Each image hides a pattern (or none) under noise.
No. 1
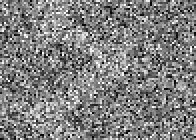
a wavy band
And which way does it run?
top to bottom
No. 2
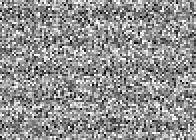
horizontal stripes
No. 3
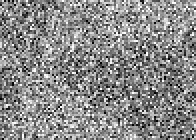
spokes from one point
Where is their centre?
middle left
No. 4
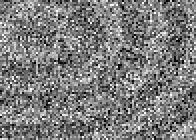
rings round one point
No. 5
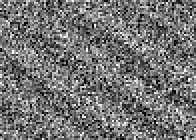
diagonal stripes
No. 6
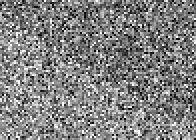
a sharp edge
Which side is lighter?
bottom left
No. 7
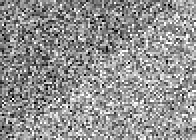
a sharp edge
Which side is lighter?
bottom right
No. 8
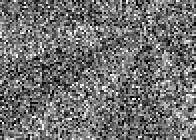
spokes from one point
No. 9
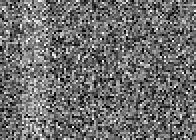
one vertical stripe
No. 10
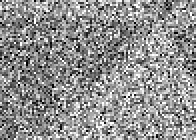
spokes from one point
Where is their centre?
top right
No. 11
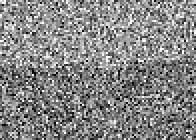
a sharp edge
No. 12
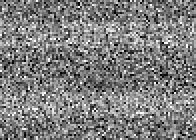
horizontal stripes
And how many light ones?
2
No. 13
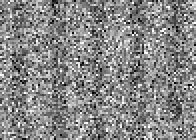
vertical stripes
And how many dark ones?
5
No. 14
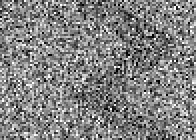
a wavy band
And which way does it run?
top to bottom
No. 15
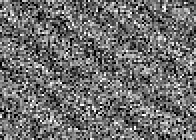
diagonal stripes
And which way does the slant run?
top left to bottom right
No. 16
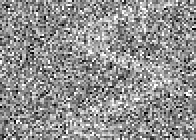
a wavy band
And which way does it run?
top to bottom
